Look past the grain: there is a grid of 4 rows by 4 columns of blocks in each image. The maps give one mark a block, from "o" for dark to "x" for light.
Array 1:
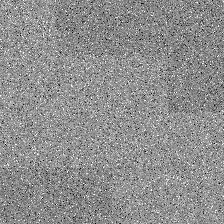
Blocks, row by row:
x o o o
x x x o
x x x x
o o x x
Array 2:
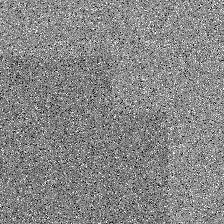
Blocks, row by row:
x x x x
o o x x
o o o x
o o o x
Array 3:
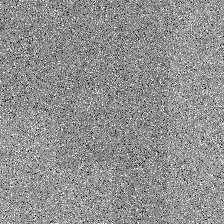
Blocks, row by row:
o o o x
o o o x
x o o x
x x o x
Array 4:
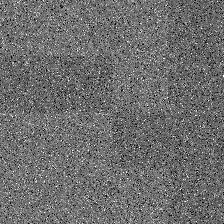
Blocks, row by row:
x x x o
o o x o
x x o o
x x x o
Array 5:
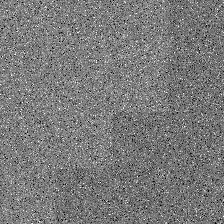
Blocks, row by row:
x x x o
x x x o
x x o o
x o o o
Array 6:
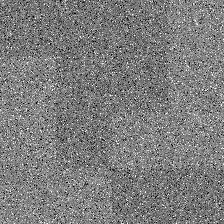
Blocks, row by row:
o o o x
x o o x
x o x x
x x o o
